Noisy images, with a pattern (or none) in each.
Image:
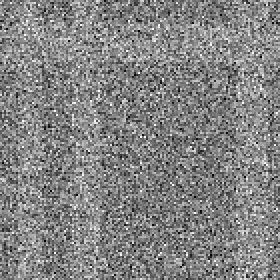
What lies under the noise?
bands of rows crossing bands of columns
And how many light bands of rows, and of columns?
1 and 3
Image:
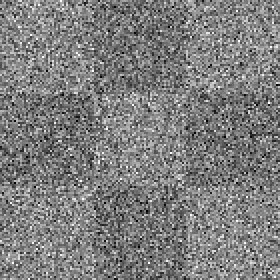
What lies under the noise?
a checkerboard
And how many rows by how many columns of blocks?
3 by 3
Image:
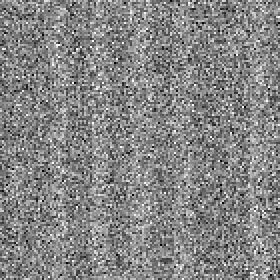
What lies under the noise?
bands of columns
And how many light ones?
5
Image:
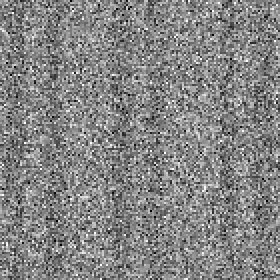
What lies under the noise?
bands of columns
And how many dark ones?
6
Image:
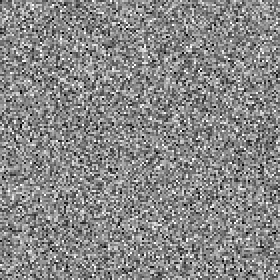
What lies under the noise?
only noise
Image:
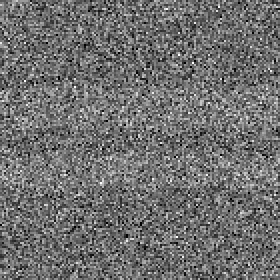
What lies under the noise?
bands of rows
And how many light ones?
2
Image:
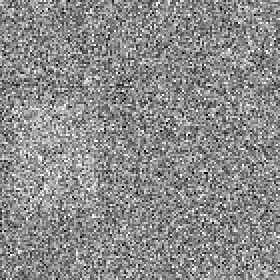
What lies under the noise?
one block
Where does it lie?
middle left
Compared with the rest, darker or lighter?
lighter
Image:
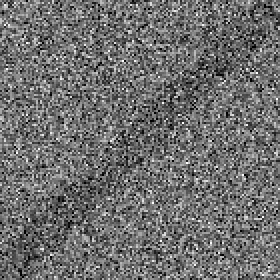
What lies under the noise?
a diagonal band
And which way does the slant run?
bottom left to top right
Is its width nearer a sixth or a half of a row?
a sixth
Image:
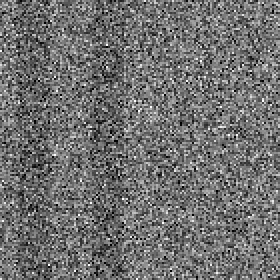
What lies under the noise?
bands of columns
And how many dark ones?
2
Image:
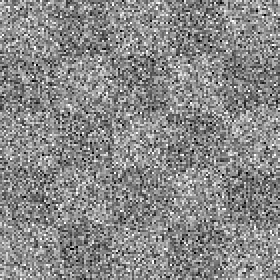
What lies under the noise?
a checkerboard
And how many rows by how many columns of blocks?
5 by 5
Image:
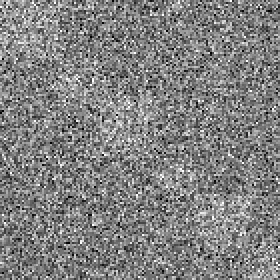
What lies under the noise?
blocks along the diagonal
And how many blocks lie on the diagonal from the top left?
6
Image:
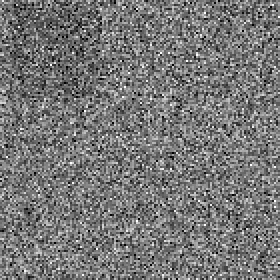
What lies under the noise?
one block
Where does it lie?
top left
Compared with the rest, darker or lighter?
darker
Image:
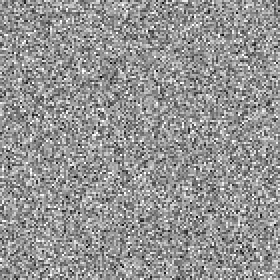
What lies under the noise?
only noise
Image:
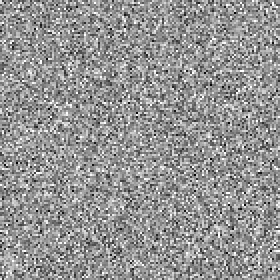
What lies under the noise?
only noise
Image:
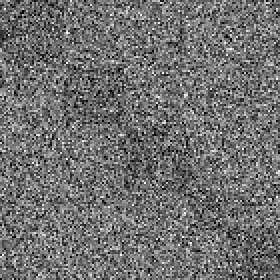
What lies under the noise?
blocks along the diagonal
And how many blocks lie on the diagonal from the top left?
5
